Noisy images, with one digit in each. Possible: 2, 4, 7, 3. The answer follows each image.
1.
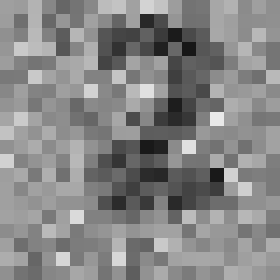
2
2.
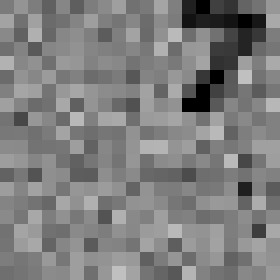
7
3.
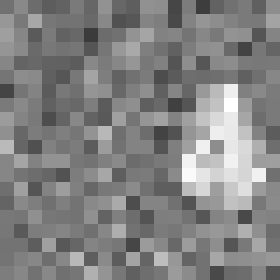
4
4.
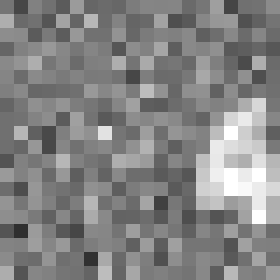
4
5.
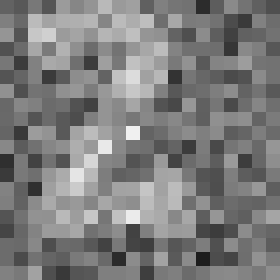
2
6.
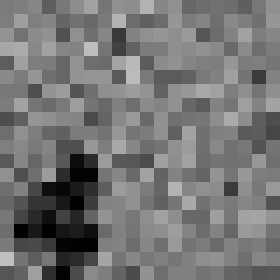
4
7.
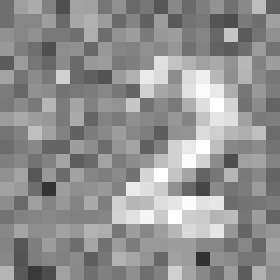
2
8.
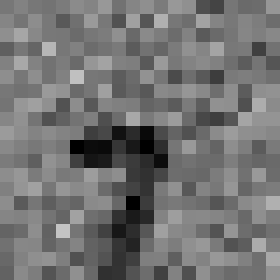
7
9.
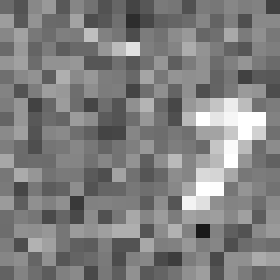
7
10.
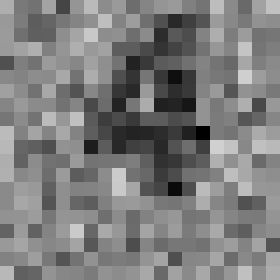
4
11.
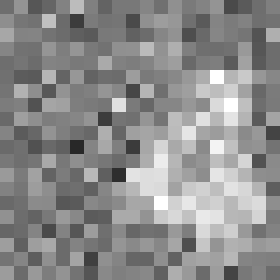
4
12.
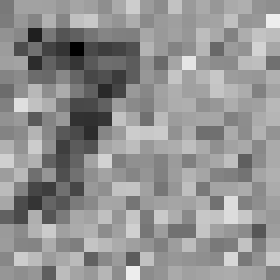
7
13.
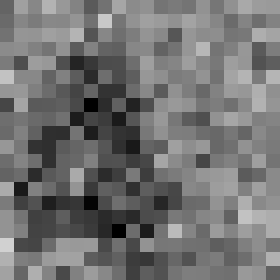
4
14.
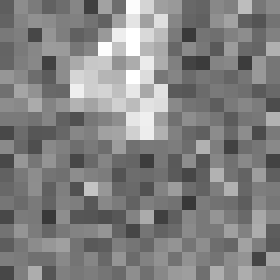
4
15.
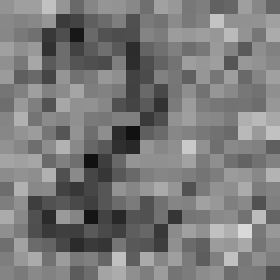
2
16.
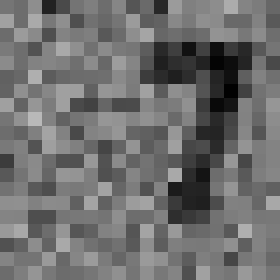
7
